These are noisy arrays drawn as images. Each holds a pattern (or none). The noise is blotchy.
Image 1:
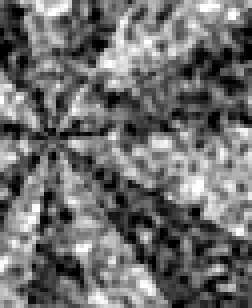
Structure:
spokes from one point
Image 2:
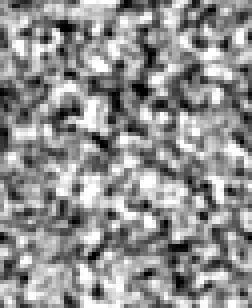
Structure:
only noise
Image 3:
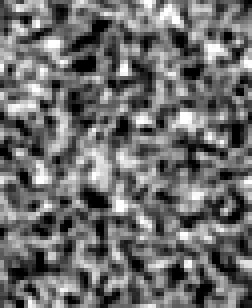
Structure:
only noise
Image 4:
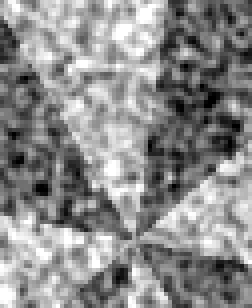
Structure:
spokes from one point
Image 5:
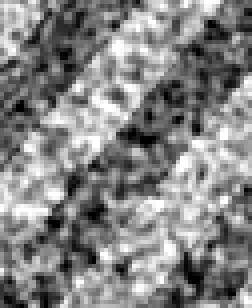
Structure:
diagonal stripes
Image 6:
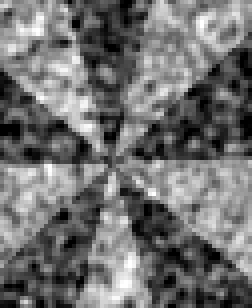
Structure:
spokes from one point
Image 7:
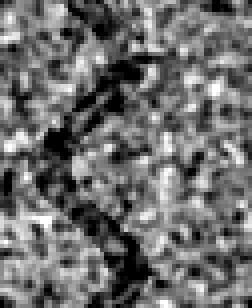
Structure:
a wavy band
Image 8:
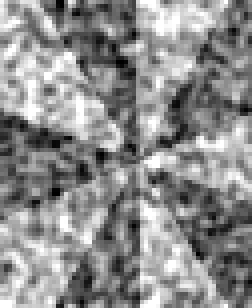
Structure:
spokes from one point
